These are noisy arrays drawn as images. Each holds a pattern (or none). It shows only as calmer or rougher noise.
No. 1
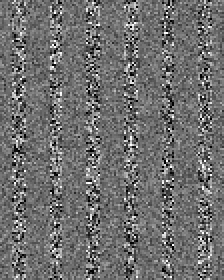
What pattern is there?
vertical stripes
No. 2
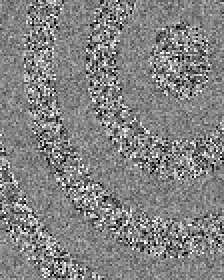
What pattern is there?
rings round one point
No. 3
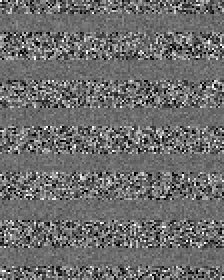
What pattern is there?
horizontal stripes
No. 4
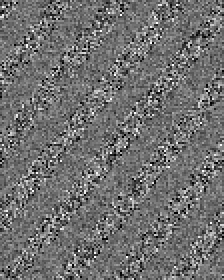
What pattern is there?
diagonal stripes
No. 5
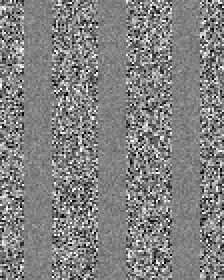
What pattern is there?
vertical stripes
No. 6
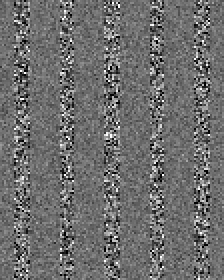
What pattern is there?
vertical stripes
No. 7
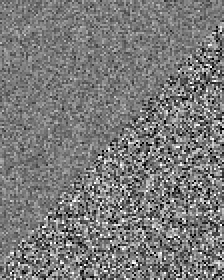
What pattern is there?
a sharp edge
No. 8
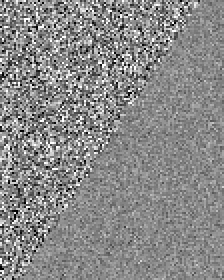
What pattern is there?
a sharp edge
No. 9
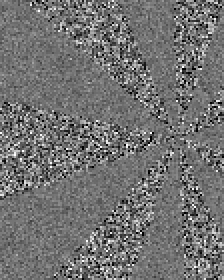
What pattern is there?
spokes from one point
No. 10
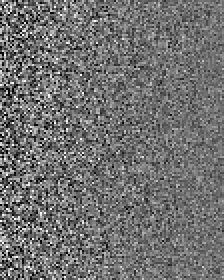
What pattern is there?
a smooth slope
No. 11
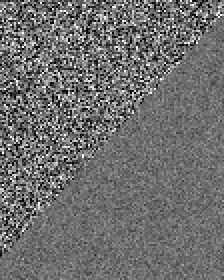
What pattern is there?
a sharp edge
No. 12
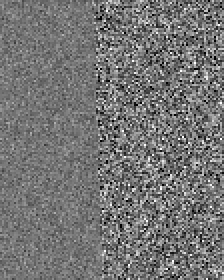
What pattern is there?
a sharp edge
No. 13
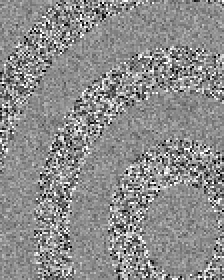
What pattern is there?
rings round one point
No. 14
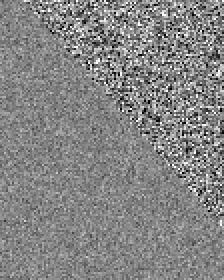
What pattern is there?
a sharp edge
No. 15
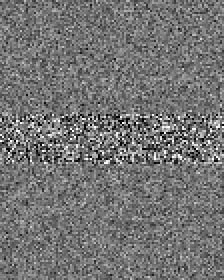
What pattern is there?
one horizontal stripe
